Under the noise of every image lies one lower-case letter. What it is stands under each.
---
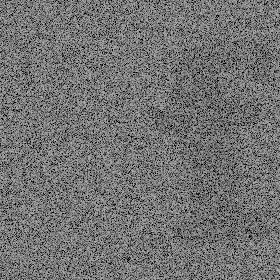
f
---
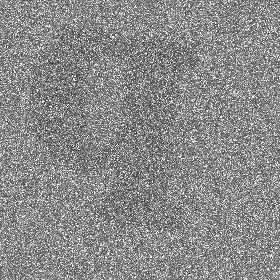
q
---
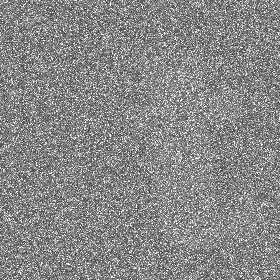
t
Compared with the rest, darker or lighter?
lighter
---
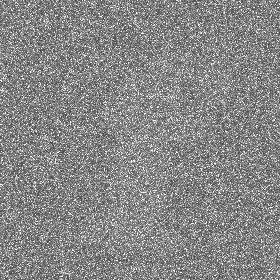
f
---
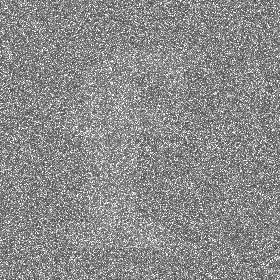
f
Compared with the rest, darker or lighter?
lighter
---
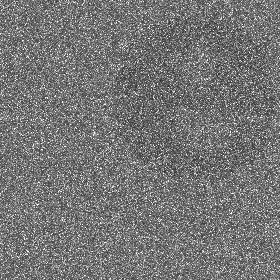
e
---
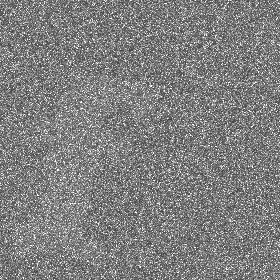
f
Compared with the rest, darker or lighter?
lighter
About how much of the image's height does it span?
two thirds
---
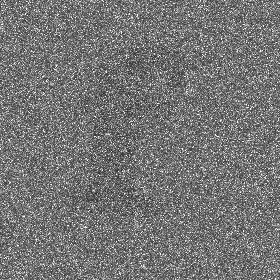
f
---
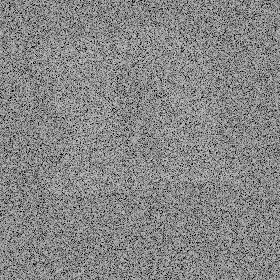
n
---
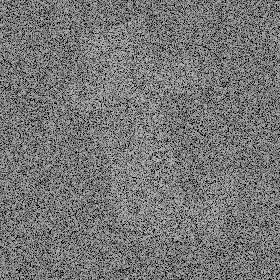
t
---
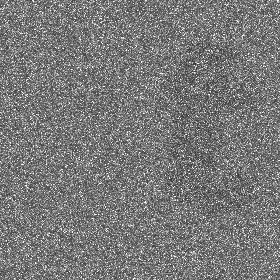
t
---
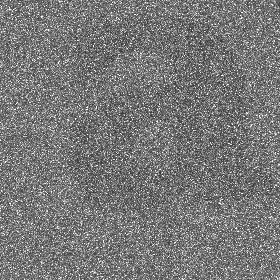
a
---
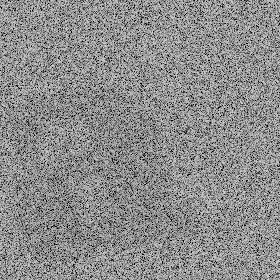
a
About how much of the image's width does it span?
two thirds
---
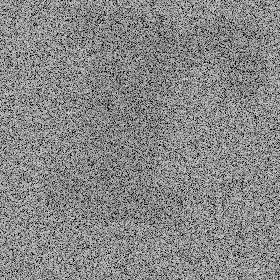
r
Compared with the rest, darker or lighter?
darker
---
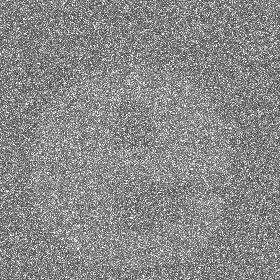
e
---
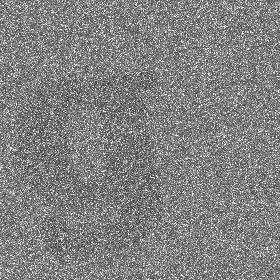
g
